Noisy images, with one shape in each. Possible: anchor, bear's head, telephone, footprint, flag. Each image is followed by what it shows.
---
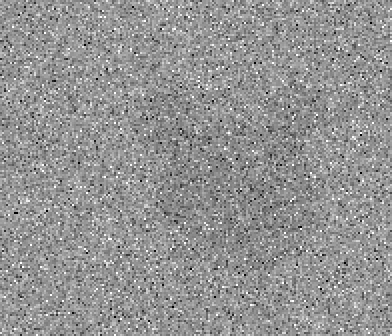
bear's head
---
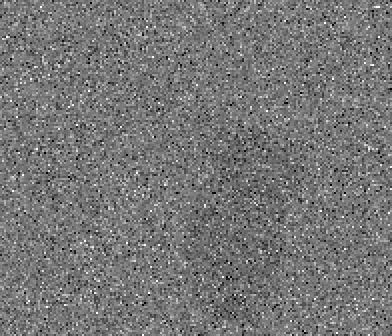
footprint
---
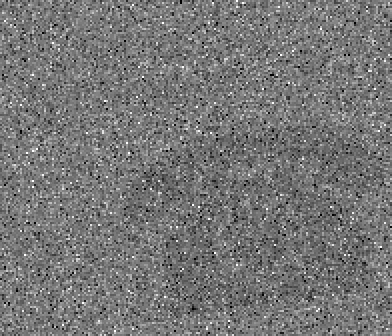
telephone
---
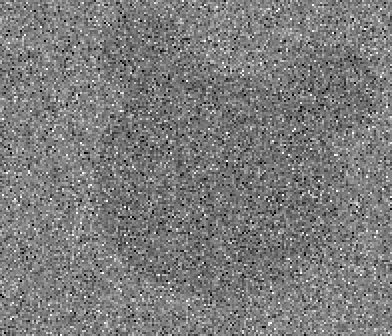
bear's head
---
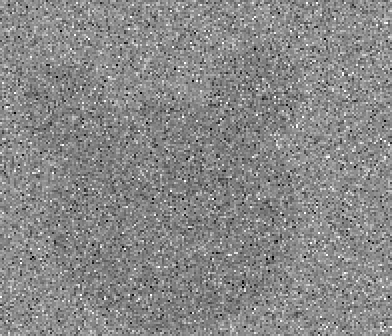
bear's head
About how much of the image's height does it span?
nearly all
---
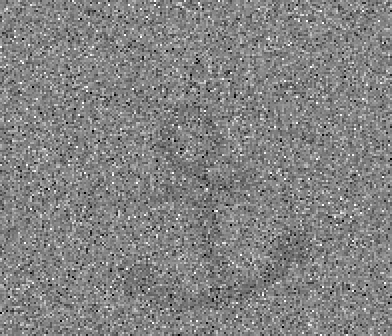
anchor
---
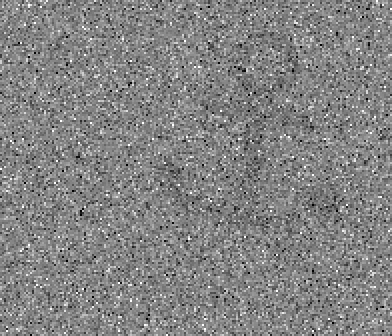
anchor
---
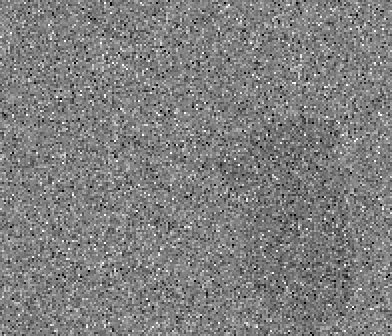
footprint
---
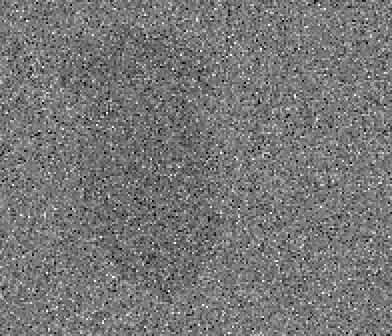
footprint
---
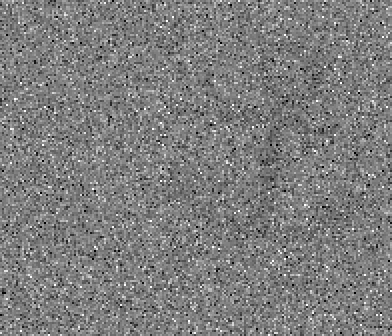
anchor
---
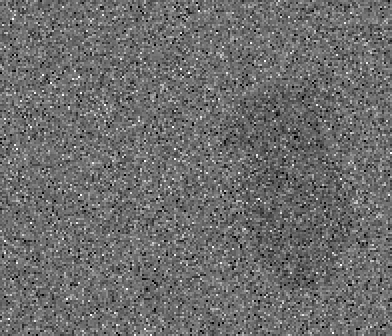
footprint
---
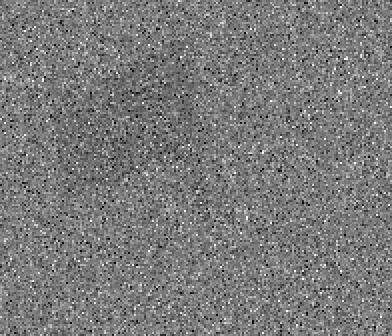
flag
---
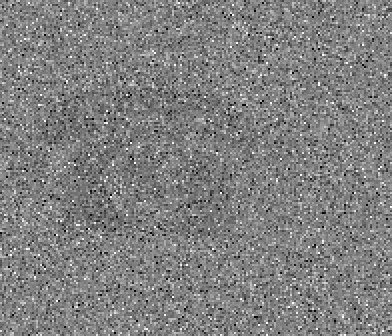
telephone
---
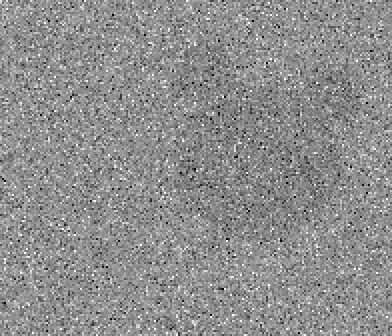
bear's head
